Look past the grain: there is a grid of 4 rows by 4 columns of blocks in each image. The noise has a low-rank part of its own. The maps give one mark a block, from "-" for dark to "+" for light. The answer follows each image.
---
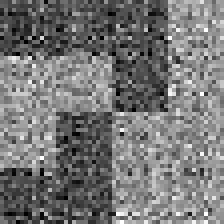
---+
++-+
+-++
--++
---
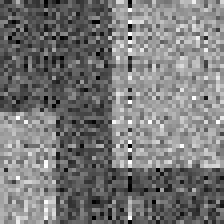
--++
--++
+-++
+---
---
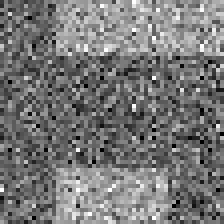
-+++
----
----
-++-
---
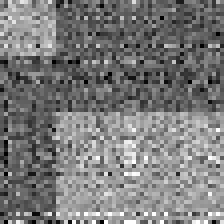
+---
----
-+++
-+++
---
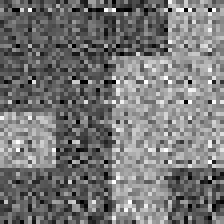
---+
--++
+-++
--+-
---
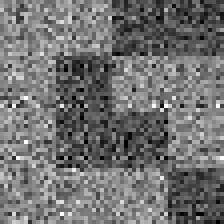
++--
+-++
+--+
+++-
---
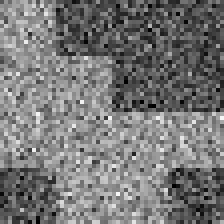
+---
++--
++++
-++-
